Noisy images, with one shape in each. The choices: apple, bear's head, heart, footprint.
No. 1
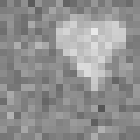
heart
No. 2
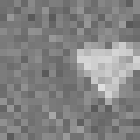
heart
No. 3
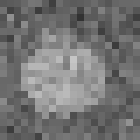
apple
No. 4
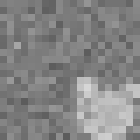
bear's head
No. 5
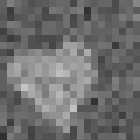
heart
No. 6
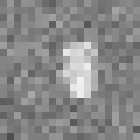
footprint
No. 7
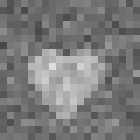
heart
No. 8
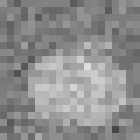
apple
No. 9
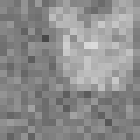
bear's head
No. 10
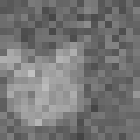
bear's head
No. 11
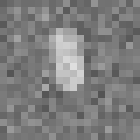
footprint
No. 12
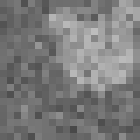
bear's head
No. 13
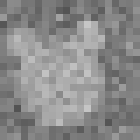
bear's head
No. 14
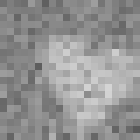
heart
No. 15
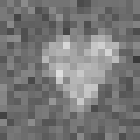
heart
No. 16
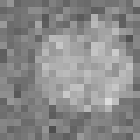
apple
